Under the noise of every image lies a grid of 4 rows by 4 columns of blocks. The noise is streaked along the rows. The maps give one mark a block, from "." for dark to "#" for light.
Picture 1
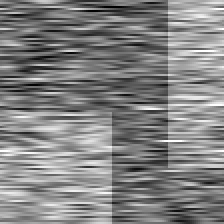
. . . #
. . . #
# # . #
# # . .
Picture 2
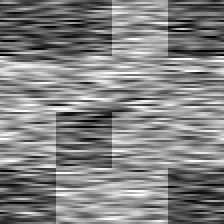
. . # .
# # # #
# . # #
. # # .
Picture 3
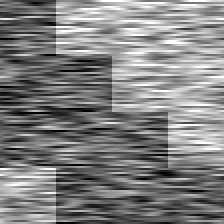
. # # #
. . # #
. . . #
# . . .
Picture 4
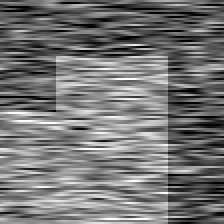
. . . .
. # # .
# # # .
# # # .
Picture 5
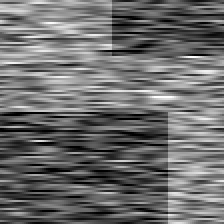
# # . .
# # # #
. . . #
. . . #
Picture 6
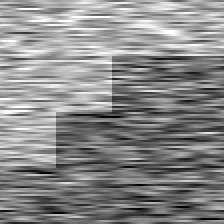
# # # #
# # . .
# . . .
. . . .
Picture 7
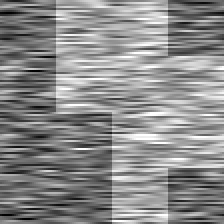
. # # .
. # # #
. . # #
. . # .
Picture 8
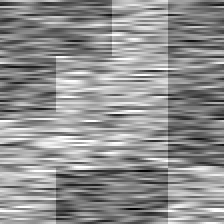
. . # .
. # # .
# # # .
# . . #
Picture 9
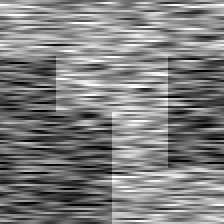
# # # #
. # # .
. . # .
. . # #
